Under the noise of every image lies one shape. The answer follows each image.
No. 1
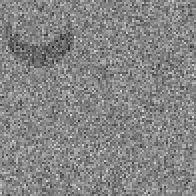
crescent
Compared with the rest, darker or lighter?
darker
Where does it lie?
top left
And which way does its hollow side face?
up
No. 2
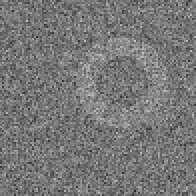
ring
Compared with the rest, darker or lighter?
lighter
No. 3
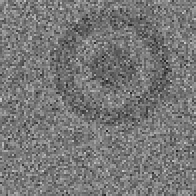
bullseye
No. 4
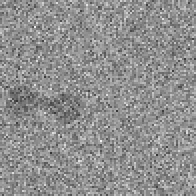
dumbbell
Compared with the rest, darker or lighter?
darker
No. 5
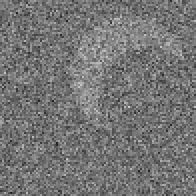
crescent
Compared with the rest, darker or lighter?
lighter
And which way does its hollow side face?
down and right
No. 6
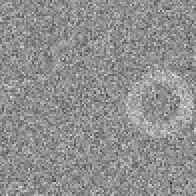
ring
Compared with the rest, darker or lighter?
lighter
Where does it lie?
middle right
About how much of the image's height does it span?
a third
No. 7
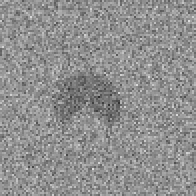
disc with a wedge cut out
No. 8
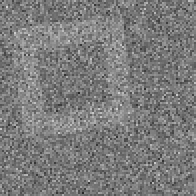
square frame
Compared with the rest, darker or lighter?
lighter
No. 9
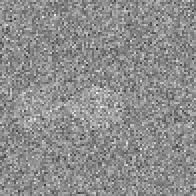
dumbbell
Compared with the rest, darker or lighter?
lighter
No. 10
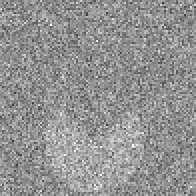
disc with a wedge cut out
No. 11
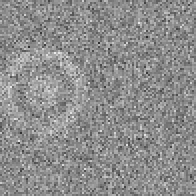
bullseye
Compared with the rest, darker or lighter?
lighter
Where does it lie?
middle left
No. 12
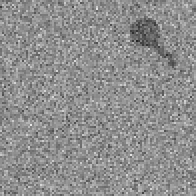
lollipop
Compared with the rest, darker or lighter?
darker
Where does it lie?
top right
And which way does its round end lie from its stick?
up and left
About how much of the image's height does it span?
a quarter
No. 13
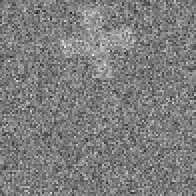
cross
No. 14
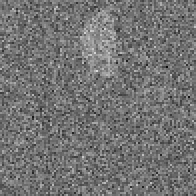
half disc
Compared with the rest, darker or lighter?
lighter
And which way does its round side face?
left
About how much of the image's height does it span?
a third
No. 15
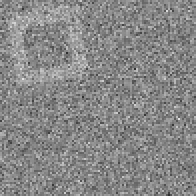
square frame
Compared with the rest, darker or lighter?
lighter
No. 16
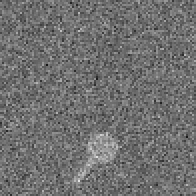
lollipop
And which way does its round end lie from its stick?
up and right
